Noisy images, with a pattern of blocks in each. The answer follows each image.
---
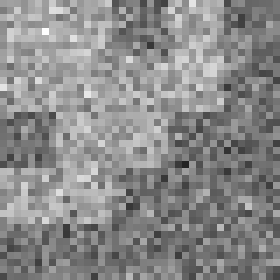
mirrored about the diagonal from the top left
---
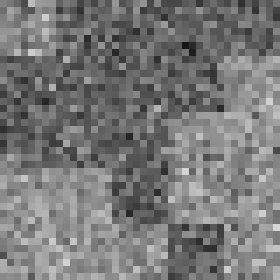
no symmetry
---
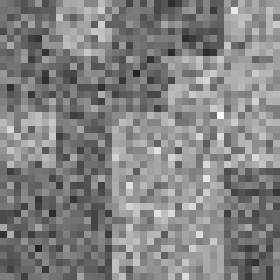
no symmetry
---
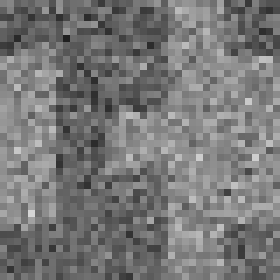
top and bottom mirror each other
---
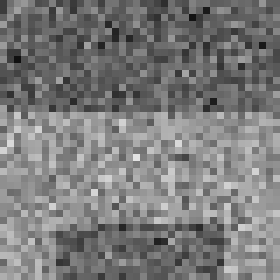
left and right mirror each other
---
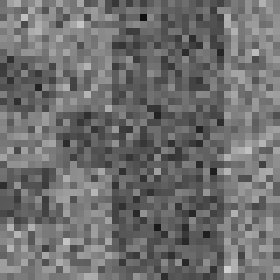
top and bottom mirror each other
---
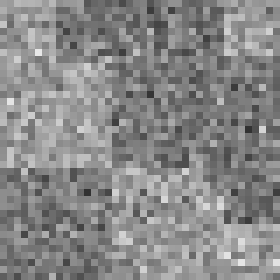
mirrored about the diagonal from the bottom left
